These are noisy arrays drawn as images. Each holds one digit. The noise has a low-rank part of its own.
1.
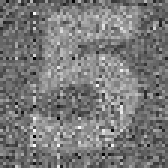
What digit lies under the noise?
5
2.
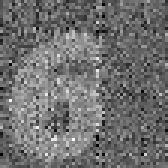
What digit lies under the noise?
6
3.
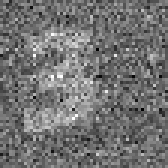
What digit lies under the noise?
3
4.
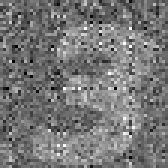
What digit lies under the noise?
3
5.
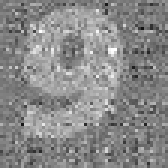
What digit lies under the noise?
9
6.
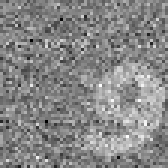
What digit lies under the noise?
9
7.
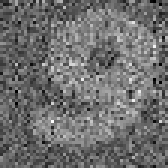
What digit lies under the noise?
9
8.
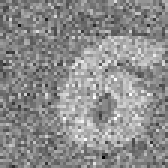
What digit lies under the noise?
6
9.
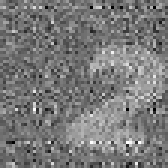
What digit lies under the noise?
2
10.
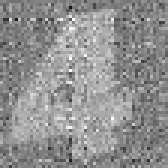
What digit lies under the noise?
4
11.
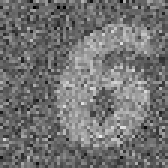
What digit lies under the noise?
6
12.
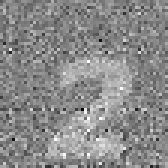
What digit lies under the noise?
2
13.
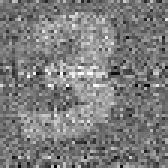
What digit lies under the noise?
3
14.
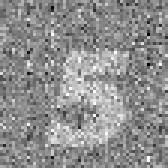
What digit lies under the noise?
5
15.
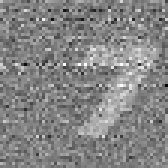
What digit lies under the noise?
7
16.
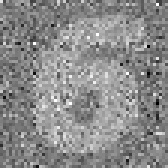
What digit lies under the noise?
6
